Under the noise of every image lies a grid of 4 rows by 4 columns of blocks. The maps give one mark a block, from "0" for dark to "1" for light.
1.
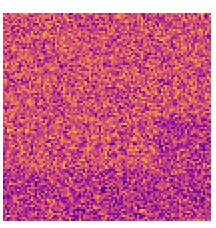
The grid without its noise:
1 1 1 1
1 1 1 1
1 1 1 0
0 0 0 0
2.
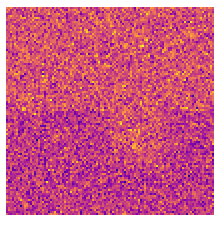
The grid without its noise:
1 1 1 1
1 1 1 1
0 0 1 0
0 0 0 0
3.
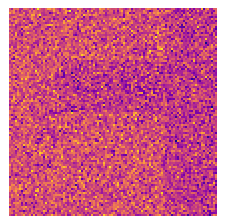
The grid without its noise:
1 1 1 0
1 0 0 0
1 1 1 0
1 1 1 0
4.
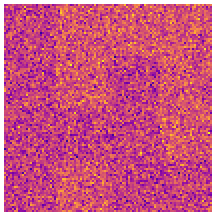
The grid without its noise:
0 1 1 1
0 1 0 1
0 0 0 1
0 1 0 0
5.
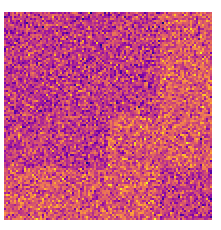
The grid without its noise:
0 0 0 1
0 0 0 1
0 0 1 1
1 1 1 0
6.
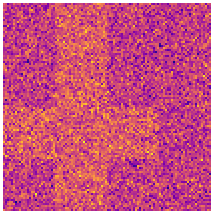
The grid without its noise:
0 1 0 0
0 1 0 0
1 1 1 0
0 1 0 0
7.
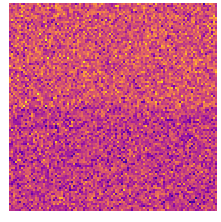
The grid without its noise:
1 1 1 1
1 1 1 1
0 0 0 0
0 0 0 0
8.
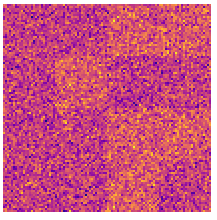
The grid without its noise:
0 0 1 1
0 1 0 0
0 0 1 1
0 0 1 0
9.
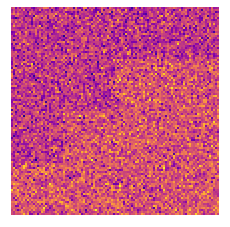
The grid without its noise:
0 0 0 0
0 0 1 1
0 1 1 1
1 1 1 1
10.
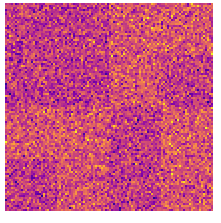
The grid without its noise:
0 0 1 1
0 0 1 0
1 1 0 1
0 1 0 1
